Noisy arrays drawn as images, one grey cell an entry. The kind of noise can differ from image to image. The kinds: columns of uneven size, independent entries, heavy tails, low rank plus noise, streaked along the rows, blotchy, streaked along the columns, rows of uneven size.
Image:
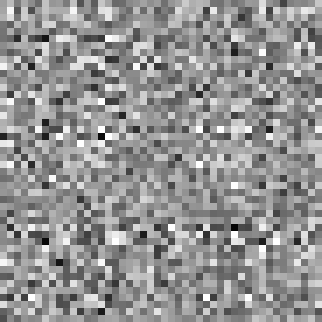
low rank plus noise
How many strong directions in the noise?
three or four
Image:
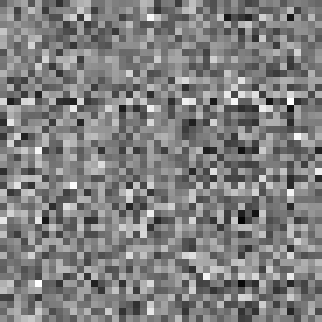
low rank plus noise
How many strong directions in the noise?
two
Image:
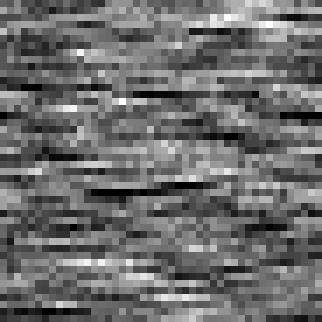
streaked along the rows
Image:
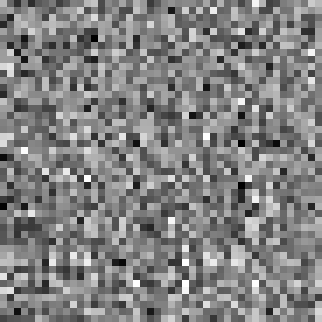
low rank plus noise
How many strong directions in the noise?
five to eight
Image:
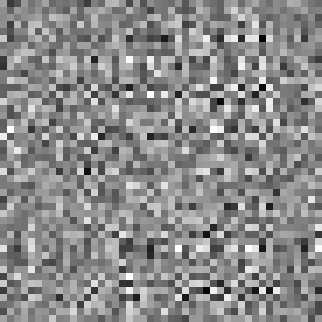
low rank plus noise
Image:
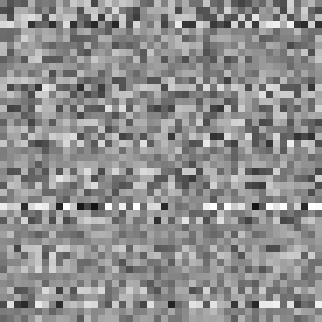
rows of uneven size
